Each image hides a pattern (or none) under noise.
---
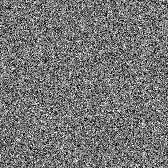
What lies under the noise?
only noise
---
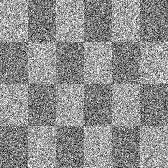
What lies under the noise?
a checkerboard
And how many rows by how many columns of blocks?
4 by 6
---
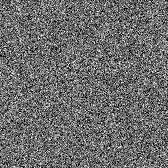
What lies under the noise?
only noise
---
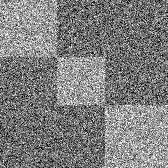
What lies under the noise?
blocks along the diagonal
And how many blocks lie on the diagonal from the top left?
3
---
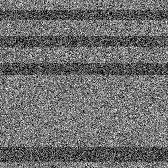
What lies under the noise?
bands of rows
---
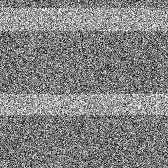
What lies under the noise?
bands of rows
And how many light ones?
2
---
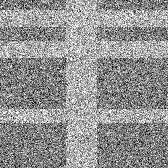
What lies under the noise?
bands of rows crossing bands of columns
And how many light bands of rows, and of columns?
3 and 1
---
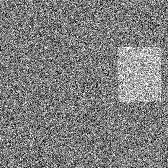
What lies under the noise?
one block
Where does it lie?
middle right
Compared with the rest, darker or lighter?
lighter
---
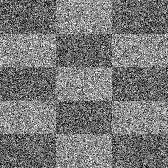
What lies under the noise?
a checkerboard
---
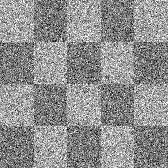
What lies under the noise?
a checkerboard
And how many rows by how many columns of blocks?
4 by 5
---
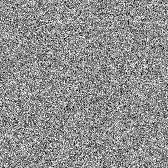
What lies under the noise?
only noise
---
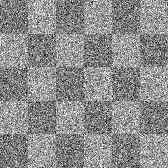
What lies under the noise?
a checkerboard
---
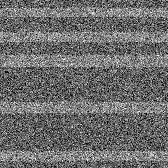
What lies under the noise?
bands of rows
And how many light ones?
5
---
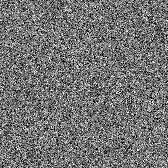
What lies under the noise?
only noise
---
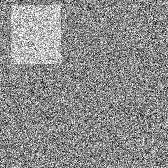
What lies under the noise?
one block
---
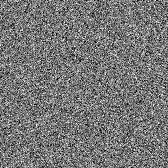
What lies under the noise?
only noise
